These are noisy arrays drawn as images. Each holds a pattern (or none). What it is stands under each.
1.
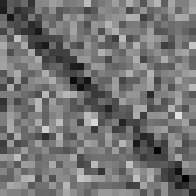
a diagonal band
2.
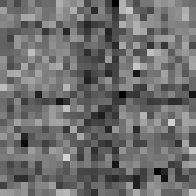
bands of rows crossing bands of columns
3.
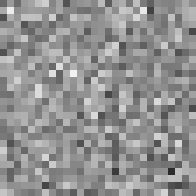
only noise
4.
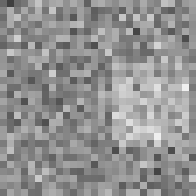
one block
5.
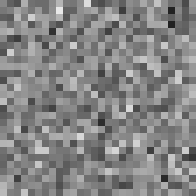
only noise
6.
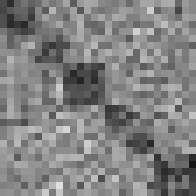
blocks along the diagonal
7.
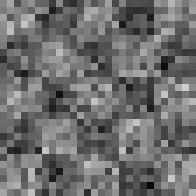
a checkerboard
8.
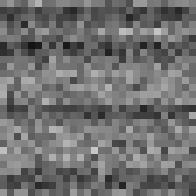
bands of rows
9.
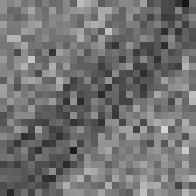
a diagonal band
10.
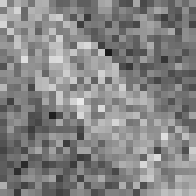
a diagonal band
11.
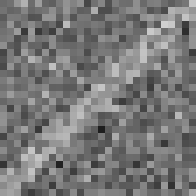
a diagonal band
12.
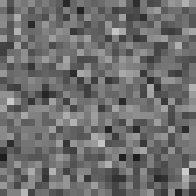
only noise
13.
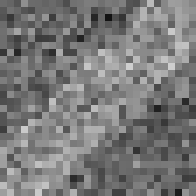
a diagonal band
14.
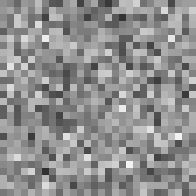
only noise
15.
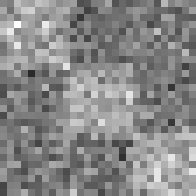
blocks along the diagonal
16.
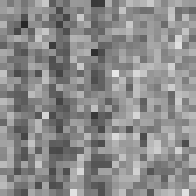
bands of columns
